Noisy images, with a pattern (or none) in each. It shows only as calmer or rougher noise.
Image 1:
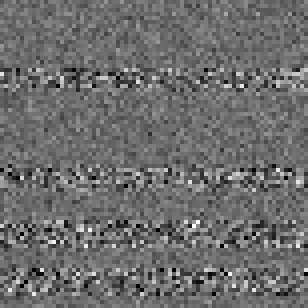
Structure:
bands of rows
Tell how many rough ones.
4
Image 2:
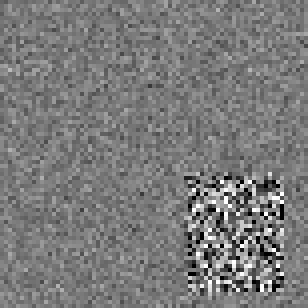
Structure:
one block
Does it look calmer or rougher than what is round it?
rougher
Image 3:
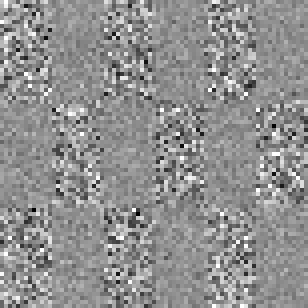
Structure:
a checkerboard
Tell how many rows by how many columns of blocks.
3 by 6
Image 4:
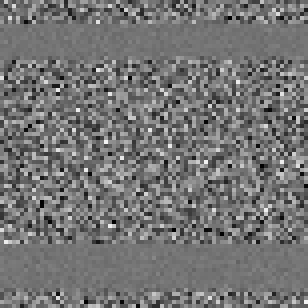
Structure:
bands of rows
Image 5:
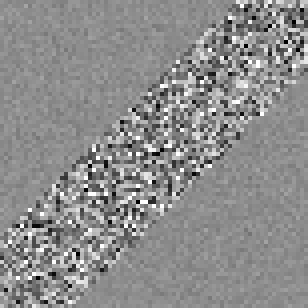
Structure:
a diagonal band
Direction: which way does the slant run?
bottom left to top right
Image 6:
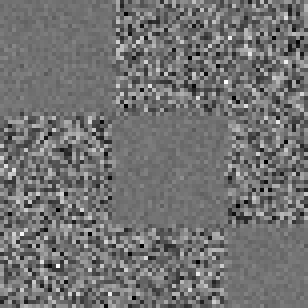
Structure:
blocks along the diagonal
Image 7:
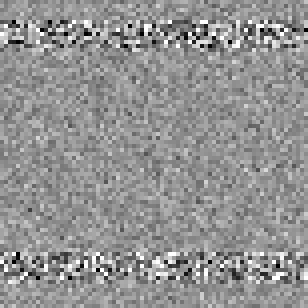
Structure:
bands of rows
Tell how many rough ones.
2
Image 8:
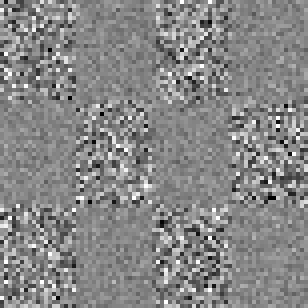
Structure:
a checkerboard
